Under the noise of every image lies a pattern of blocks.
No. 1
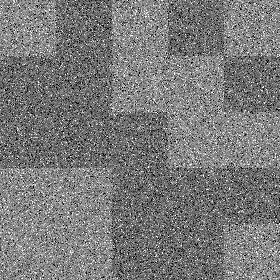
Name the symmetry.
mirrored about the diagonal from the bottom left
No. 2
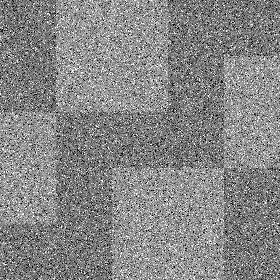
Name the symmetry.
the same after a half turn
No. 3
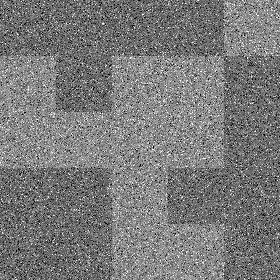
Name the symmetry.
mirrored about the diagonal from the bottom left
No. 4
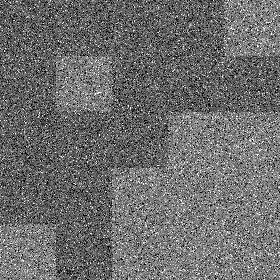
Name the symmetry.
mirrored about the diagonal from the top left
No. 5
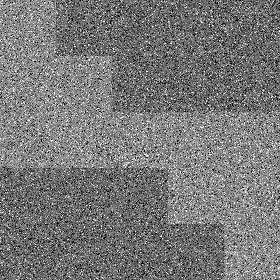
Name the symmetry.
the same after a half turn
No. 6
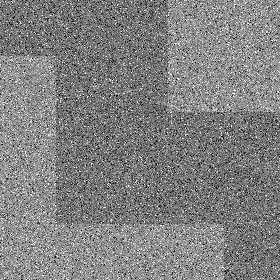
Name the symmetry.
mirrored about the diagonal from the bottom left
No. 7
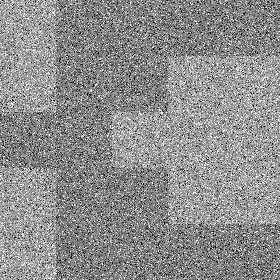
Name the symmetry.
top and bottom mirror each other
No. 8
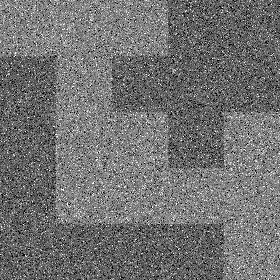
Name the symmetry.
mirrored about the diagonal from the bottom left
